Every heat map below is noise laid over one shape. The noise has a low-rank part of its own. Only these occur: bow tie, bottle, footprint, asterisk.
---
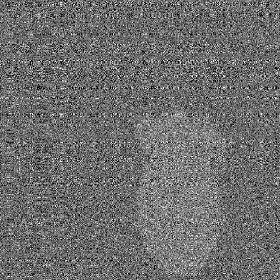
footprint
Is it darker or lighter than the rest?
lighter
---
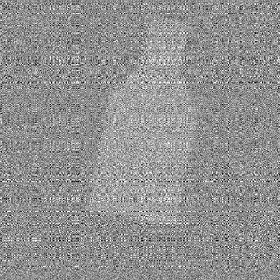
bottle
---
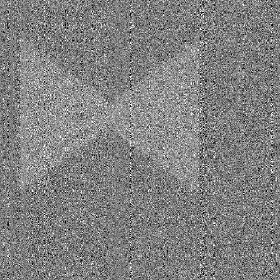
bow tie
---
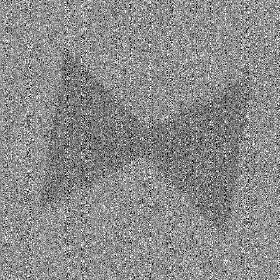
bow tie
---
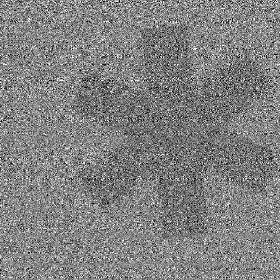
asterisk
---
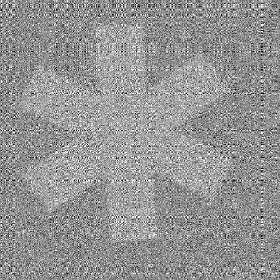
asterisk
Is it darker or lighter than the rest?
lighter
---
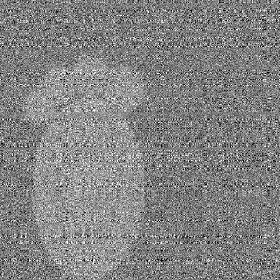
footprint
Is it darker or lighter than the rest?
lighter
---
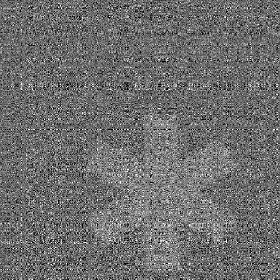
asterisk
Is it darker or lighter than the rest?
lighter
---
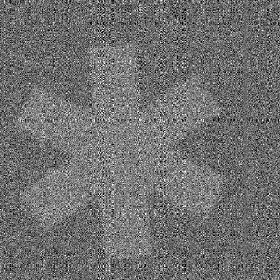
asterisk
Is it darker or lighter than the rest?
lighter
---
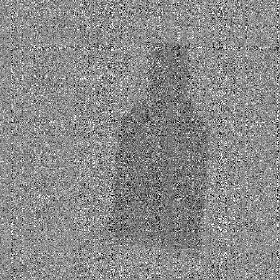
bottle
